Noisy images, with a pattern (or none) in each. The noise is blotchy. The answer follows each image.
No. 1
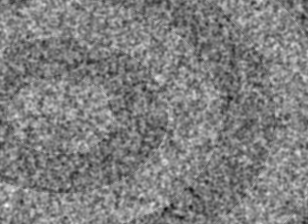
rings round one point
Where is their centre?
middle left
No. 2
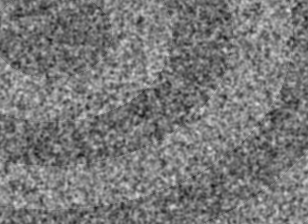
rings round one point
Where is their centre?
top left
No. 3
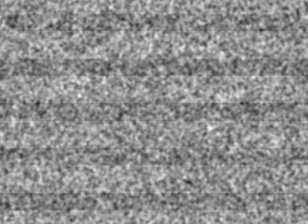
horizontal stripes
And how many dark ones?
5
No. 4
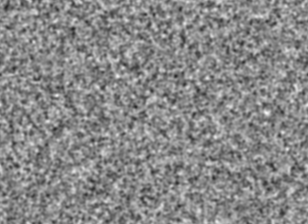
only noise
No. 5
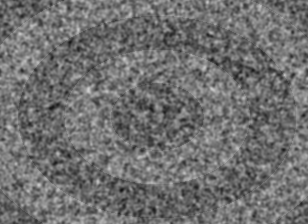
rings round one point
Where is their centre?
centre
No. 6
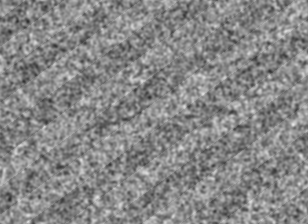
diagonal stripes
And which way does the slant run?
bottom left to top right
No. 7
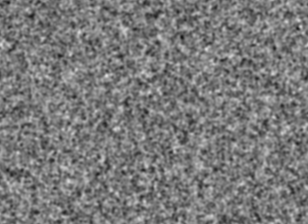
only noise
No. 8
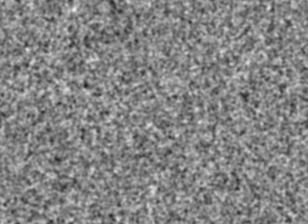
only noise
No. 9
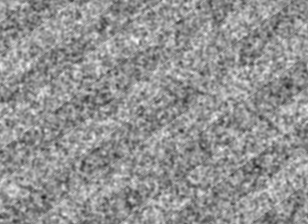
diagonal stripes
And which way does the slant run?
bottom left to top right
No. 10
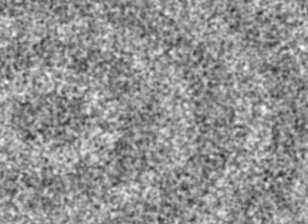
rings round one point
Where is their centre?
middle left
